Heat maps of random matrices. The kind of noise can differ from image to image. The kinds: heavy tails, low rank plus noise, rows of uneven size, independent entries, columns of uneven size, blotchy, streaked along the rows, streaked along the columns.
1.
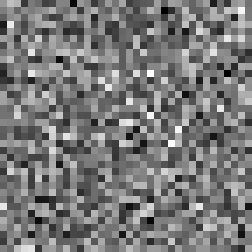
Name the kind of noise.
independent entries
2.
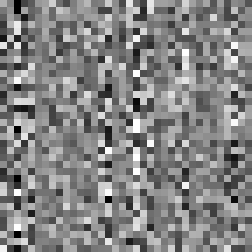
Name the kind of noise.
columns of uneven size
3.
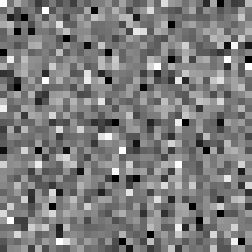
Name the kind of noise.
heavy tails
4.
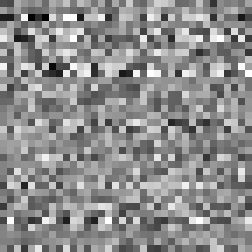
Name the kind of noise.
rows of uneven size
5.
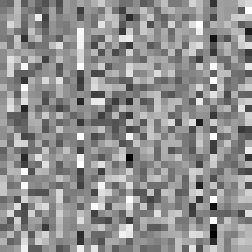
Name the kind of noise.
columns of uneven size
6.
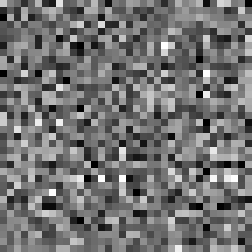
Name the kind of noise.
low rank plus noise
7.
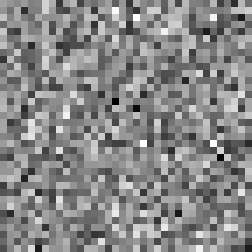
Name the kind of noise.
independent entries
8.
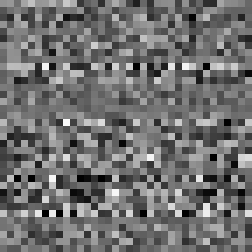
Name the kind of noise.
rows of uneven size
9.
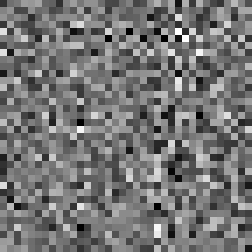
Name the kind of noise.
low rank plus noise
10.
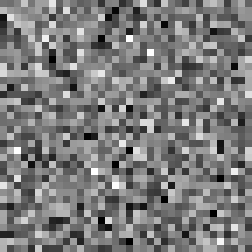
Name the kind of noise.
independent entries
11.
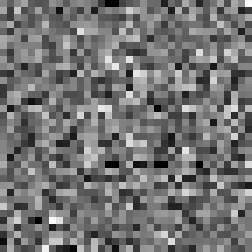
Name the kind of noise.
low rank plus noise
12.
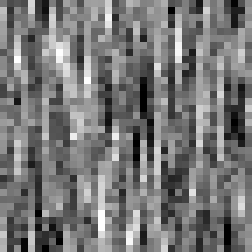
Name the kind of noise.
streaked along the columns
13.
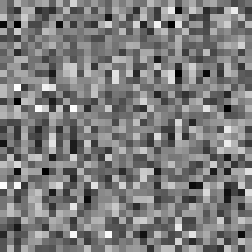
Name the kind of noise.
low rank plus noise
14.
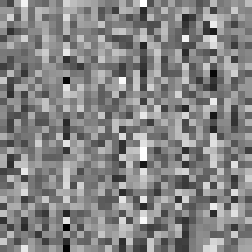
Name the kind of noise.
columns of uneven size
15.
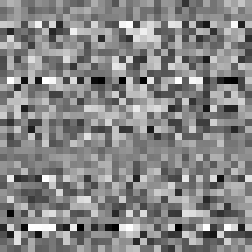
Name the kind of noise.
rows of uneven size
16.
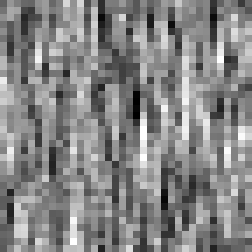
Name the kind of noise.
streaked along the columns
